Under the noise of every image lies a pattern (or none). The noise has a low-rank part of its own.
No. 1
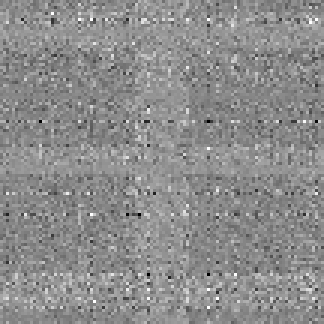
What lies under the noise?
bands of rows crossing bands of columns
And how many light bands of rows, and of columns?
3 and 1
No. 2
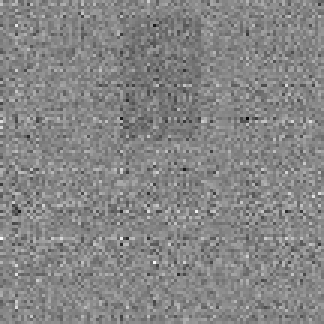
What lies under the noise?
one block
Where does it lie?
top middle
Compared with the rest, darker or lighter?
darker
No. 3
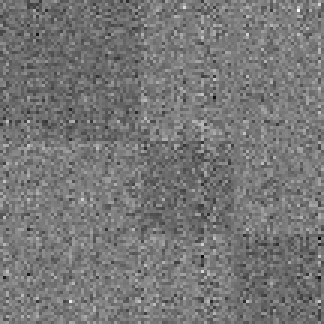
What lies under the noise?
blocks along the diagonal
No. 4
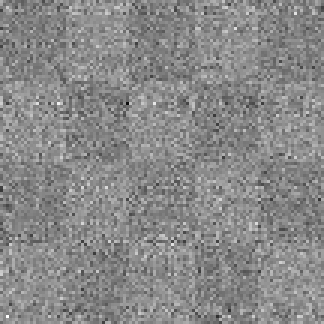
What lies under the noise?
a checkerboard
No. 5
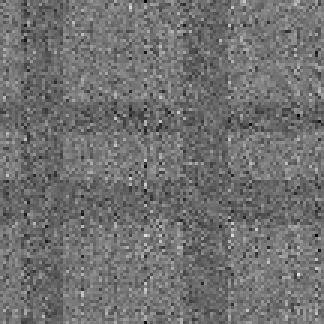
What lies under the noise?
bands of rows crossing bands of columns
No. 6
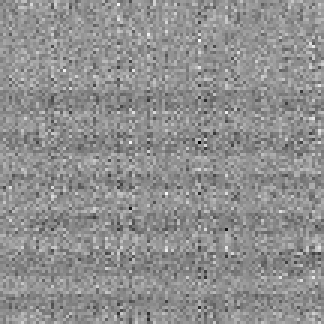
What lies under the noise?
bands of rows
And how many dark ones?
6
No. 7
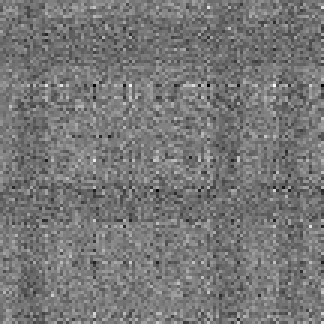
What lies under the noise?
bands of rows crossing bands of columns
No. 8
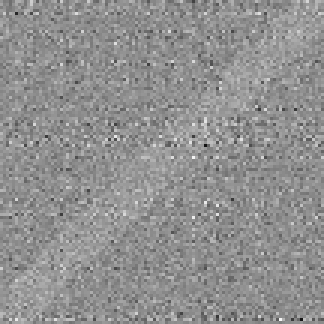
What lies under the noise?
a diagonal band
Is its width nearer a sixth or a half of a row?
a sixth
